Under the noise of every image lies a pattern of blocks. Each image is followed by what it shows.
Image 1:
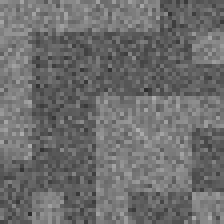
mirrored about the diagonal from the top left
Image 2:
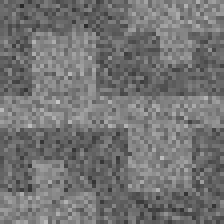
the same after a half turn
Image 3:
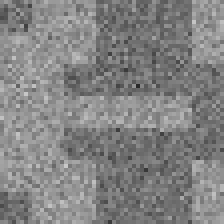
top and bottom mirror each other
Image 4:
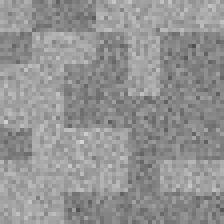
no symmetry
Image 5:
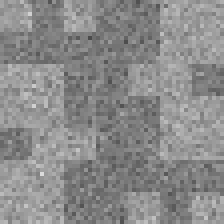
the same after a half turn
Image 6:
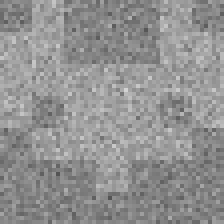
left and right mirror each other
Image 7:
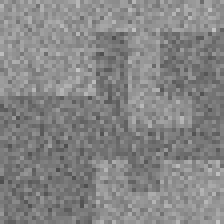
no symmetry
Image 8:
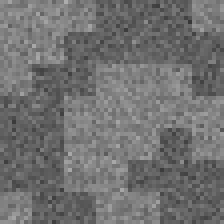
mirrored about the diagonal from the top left
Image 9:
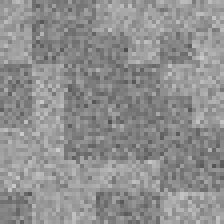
mirrored about the diagonal from the bottom left
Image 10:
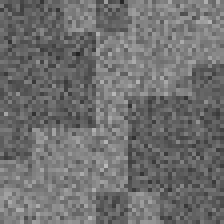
the same after a half turn
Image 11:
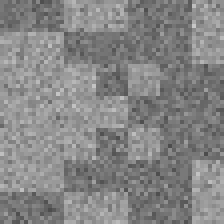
top and bottom mirror each other
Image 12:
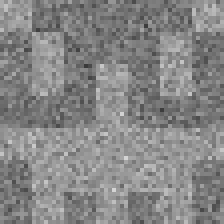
left and right mirror each other
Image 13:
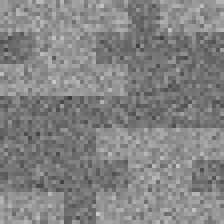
the same after a half turn
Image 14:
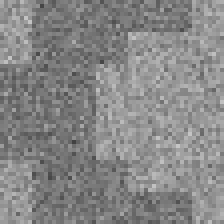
top and bottom mirror each other
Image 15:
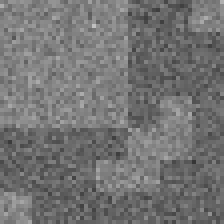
mirrored about the diagonal from the top left
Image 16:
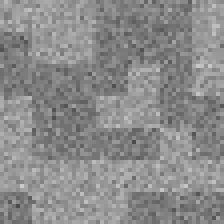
no symmetry
